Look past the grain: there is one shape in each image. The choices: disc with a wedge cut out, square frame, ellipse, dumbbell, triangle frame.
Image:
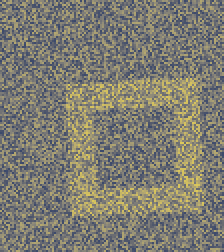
light square frame
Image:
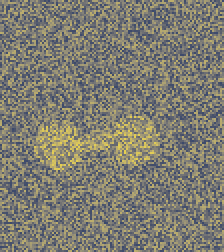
light dumbbell
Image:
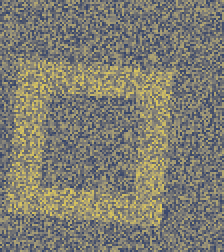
light square frame
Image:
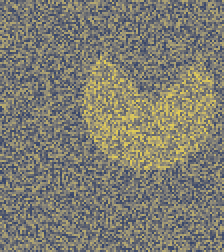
light disc with a wedge cut out
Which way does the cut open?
up
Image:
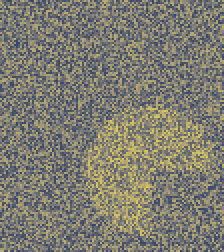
light disc with a wedge cut out
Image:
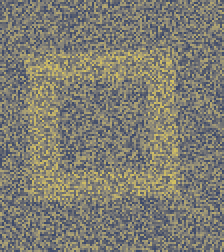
light square frame
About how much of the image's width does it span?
two thirds
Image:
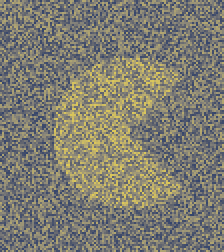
light disc with a wedge cut out
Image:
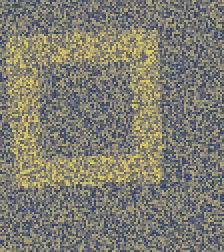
light square frame
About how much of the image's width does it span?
two thirds
